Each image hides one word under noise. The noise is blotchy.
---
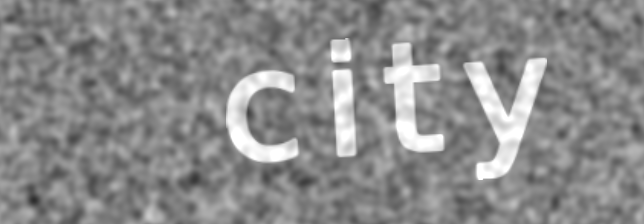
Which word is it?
city
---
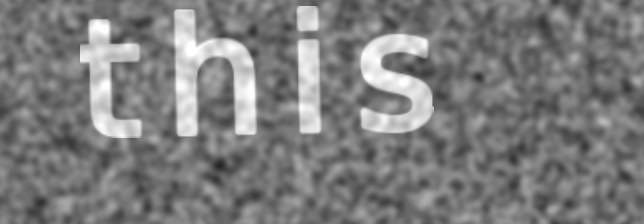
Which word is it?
this
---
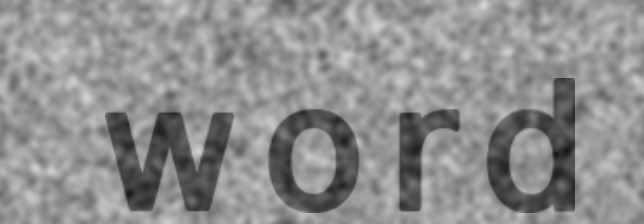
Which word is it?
word
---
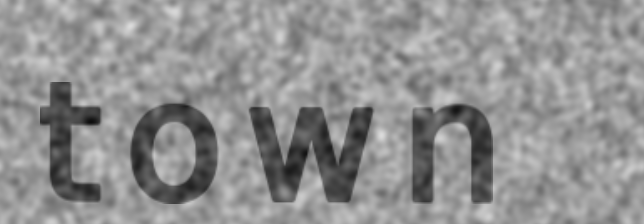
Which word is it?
town
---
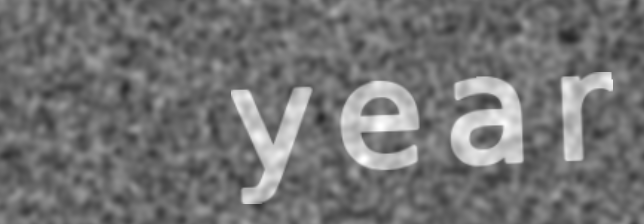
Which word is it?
year
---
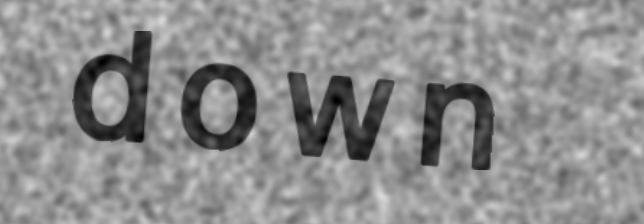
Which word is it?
down
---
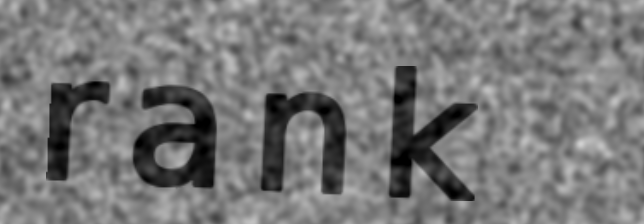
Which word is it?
rank
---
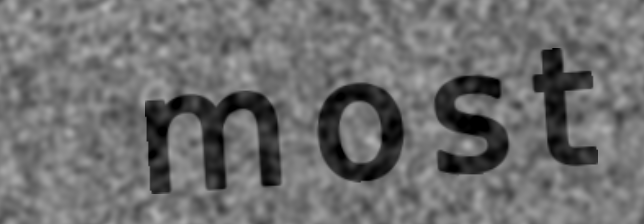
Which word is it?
most
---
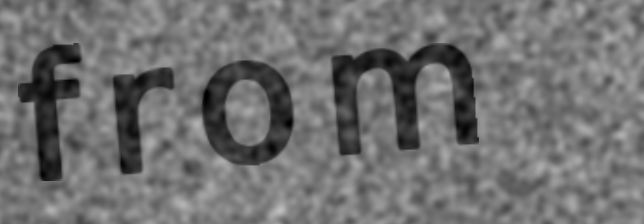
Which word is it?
from
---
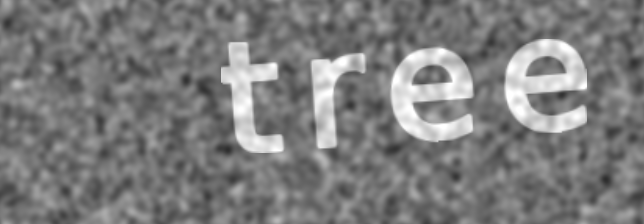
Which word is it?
tree
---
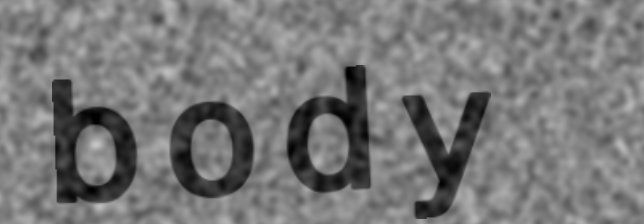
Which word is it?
body
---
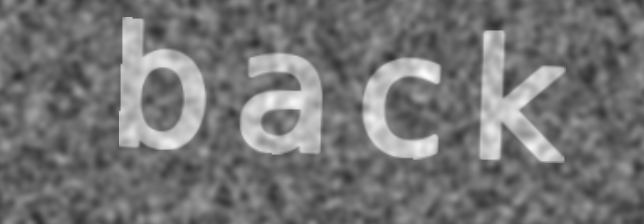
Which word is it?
back
